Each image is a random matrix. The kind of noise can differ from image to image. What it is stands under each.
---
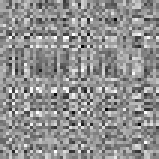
low rank plus noise
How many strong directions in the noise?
one
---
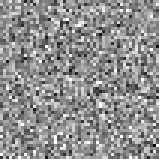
independent entries
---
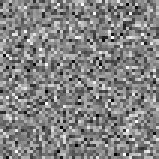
independent entries
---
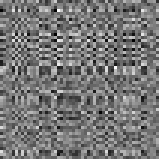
low rank plus noise
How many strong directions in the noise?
one
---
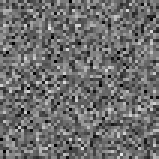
independent entries
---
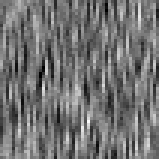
streaked along the columns
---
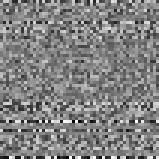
rows of uneven size
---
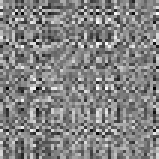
low rank plus noise
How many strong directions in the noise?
two
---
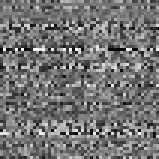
rows of uneven size
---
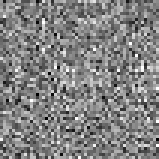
low rank plus noise
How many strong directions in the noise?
five to eight
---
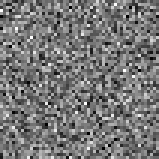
independent entries
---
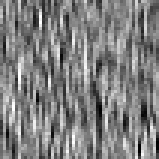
streaked along the columns
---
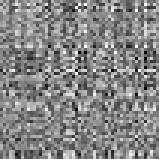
low rank plus noise
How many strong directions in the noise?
two
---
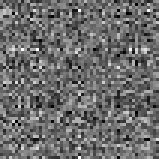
low rank plus noise
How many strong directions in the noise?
three or four
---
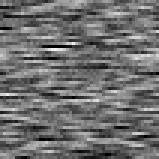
streaked along the rows
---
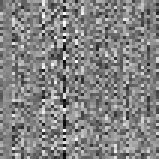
columns of uneven size
